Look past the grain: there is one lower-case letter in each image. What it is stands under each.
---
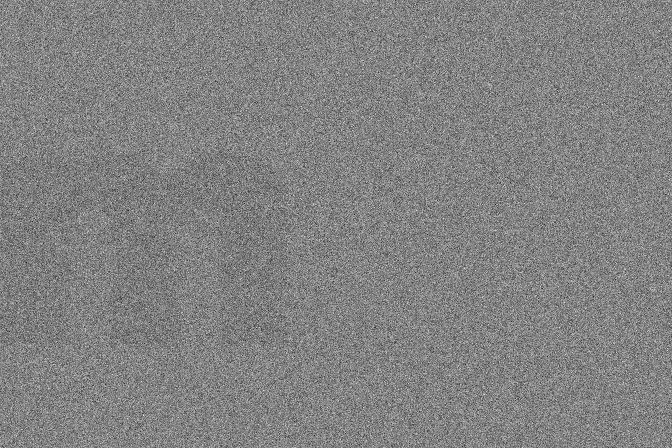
m
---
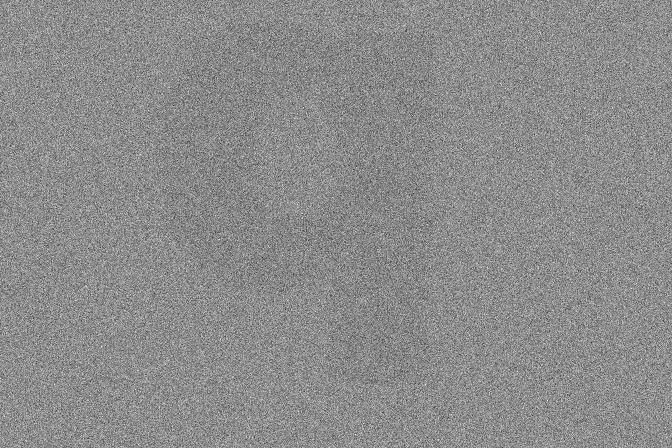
q
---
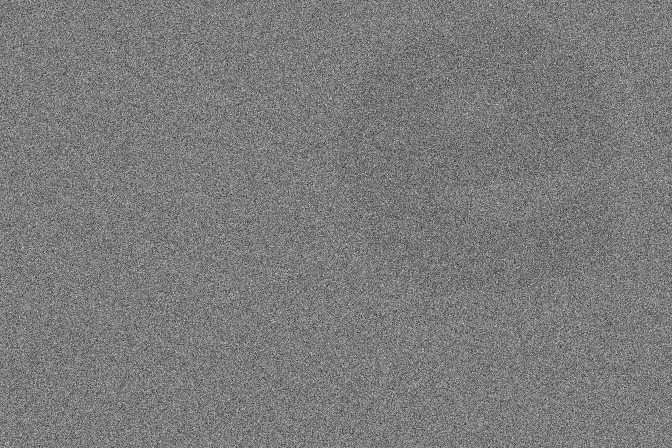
e
